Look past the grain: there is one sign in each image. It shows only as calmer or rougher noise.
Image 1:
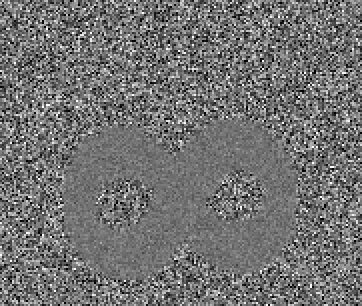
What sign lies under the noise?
infinity sign
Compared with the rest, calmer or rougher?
calmer
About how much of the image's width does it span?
two thirds
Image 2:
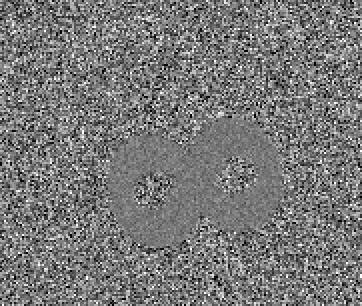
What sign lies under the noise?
infinity sign
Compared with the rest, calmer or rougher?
calmer
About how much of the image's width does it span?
half
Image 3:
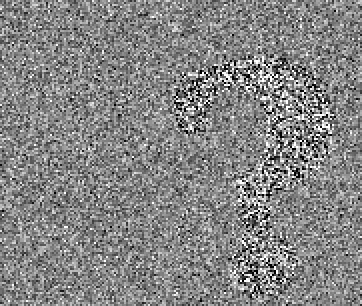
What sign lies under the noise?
question mark
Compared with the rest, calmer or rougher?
rougher
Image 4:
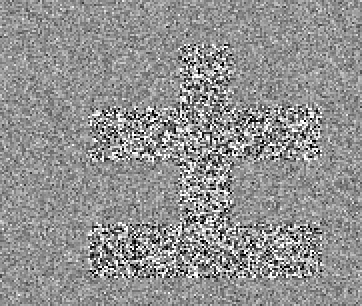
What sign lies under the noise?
plus-minus sign
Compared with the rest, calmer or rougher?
rougher
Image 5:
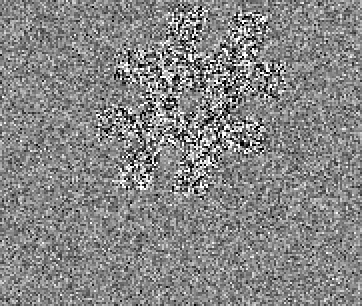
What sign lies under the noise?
hash sign
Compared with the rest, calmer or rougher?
rougher
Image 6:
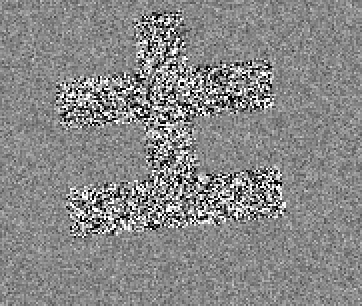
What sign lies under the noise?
plus-minus sign
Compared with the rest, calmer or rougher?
rougher
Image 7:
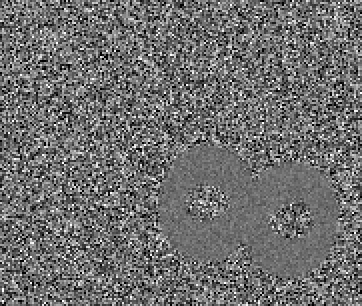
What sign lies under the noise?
infinity sign
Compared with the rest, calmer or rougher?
calmer
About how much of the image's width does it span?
half
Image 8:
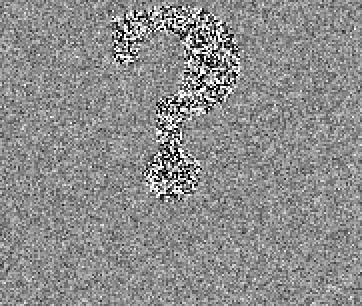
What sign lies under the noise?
question mark
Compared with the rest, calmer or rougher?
rougher
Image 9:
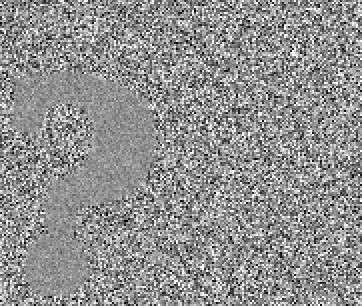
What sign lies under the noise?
question mark
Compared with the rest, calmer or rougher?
calmer
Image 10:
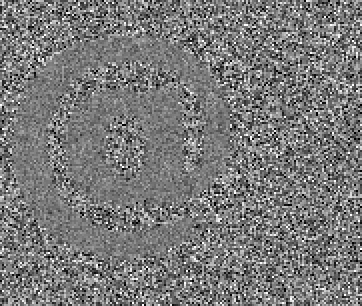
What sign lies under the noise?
at sign
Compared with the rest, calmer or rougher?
calmer
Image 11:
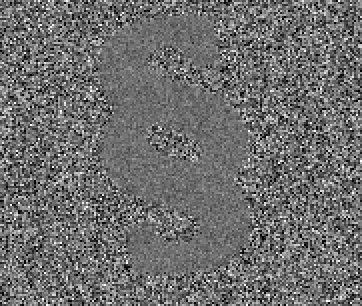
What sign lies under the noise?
section sign
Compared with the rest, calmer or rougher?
calmer
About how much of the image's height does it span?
nearly all
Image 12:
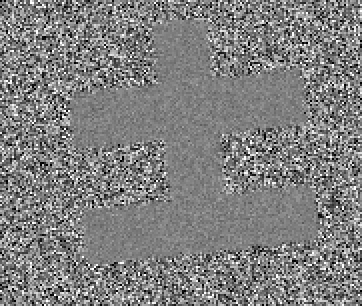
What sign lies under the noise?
plus-minus sign
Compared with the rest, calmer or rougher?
calmer
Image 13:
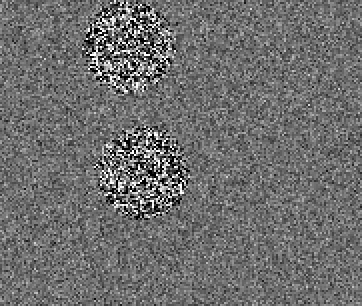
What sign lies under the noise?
colon
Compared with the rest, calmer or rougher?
rougher
